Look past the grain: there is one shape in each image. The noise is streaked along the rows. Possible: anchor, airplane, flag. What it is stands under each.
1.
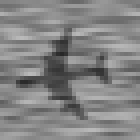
dark airplane
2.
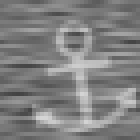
light anchor
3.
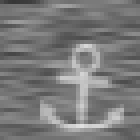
light anchor
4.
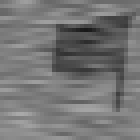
dark flag
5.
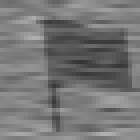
dark flag
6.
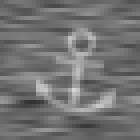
light anchor
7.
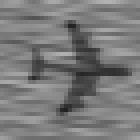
dark airplane
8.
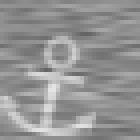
light anchor
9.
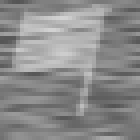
light flag
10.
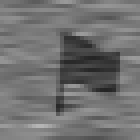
dark flag
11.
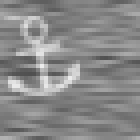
light anchor
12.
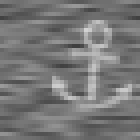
light anchor
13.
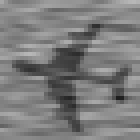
dark airplane
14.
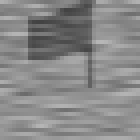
dark flag
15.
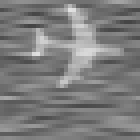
light airplane
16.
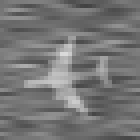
light airplane
